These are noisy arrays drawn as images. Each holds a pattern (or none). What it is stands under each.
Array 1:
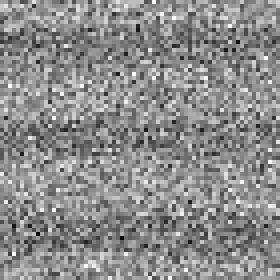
horizontal stripes
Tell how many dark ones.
3
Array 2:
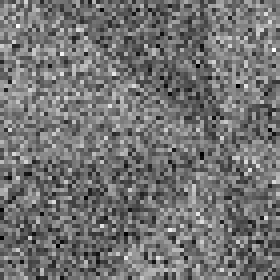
spokes from one point
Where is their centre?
middle right
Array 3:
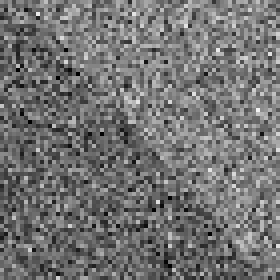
a sharp edge
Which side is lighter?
top right
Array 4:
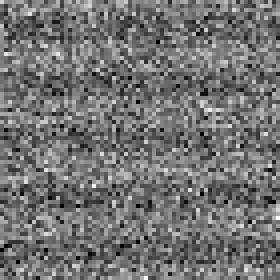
horizontal stripes
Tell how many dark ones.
5
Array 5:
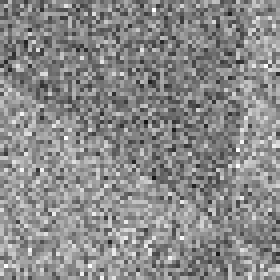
spokes from one point
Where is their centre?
bottom right
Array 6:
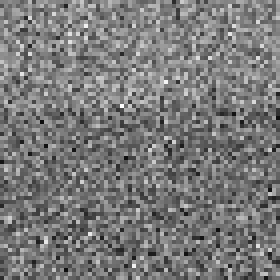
a sharp edge
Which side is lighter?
top
